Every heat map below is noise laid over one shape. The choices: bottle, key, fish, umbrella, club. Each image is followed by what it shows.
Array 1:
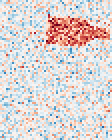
bottle
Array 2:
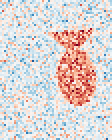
fish
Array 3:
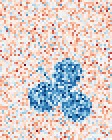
club
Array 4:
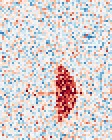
umbrella
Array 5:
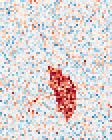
umbrella
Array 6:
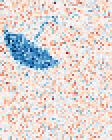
umbrella
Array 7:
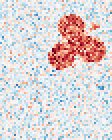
club
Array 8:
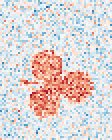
club
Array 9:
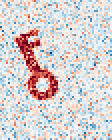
key
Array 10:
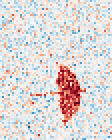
umbrella
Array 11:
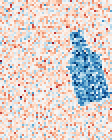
bottle
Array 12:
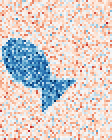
fish
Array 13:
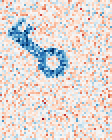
key
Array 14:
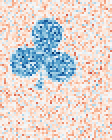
club
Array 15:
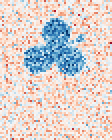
club
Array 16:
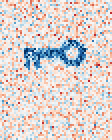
key
